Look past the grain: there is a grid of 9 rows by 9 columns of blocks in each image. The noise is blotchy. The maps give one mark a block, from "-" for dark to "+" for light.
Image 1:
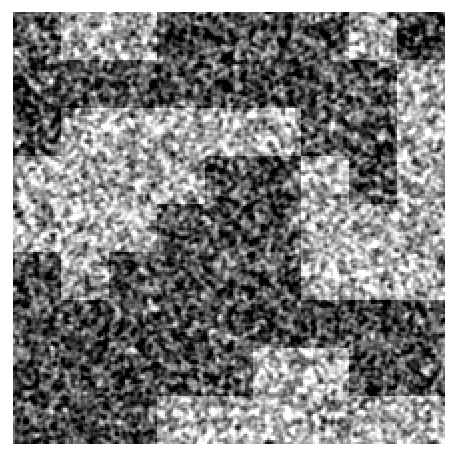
- + + - - - - + -
- - - - - - - - +
- + + + + + - - +
+ + + + - - + - +
+ + + - - - + + +
- + - - - - + + +
- - - - - - - - -
- - - - - + + - -
- - - + + + + + +
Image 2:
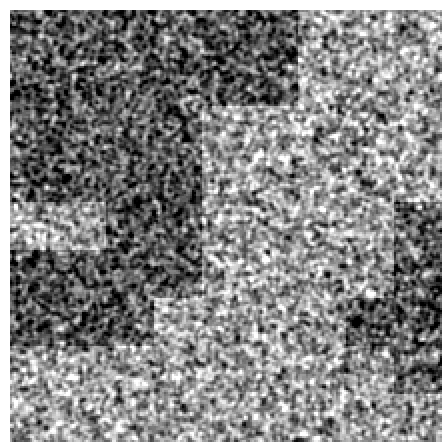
- - - - - - + + +
- - - - - - + + +
- - - - + + + + +
- - - - + + + + +
+ + - - + + + + -
- - - - + + + + -
- - - + + + + - -
+ + + + + + + + -
+ + + + + + + + +
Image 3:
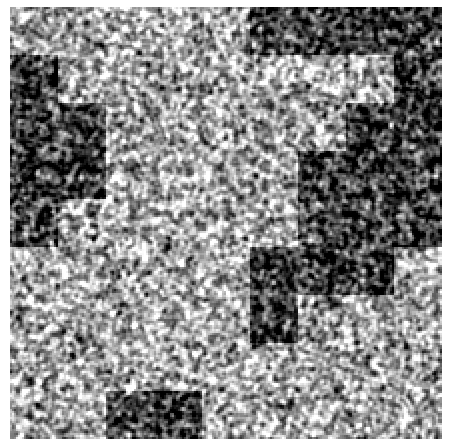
+ + + + + - - - -
- + + + + + + + -
- - + + + + + - -
- - + + + + - - -
- + + + + + - - -
+ + + + + - - - +
+ + + + + - + + +
+ + + + + + + + +
+ + - - + + + + +
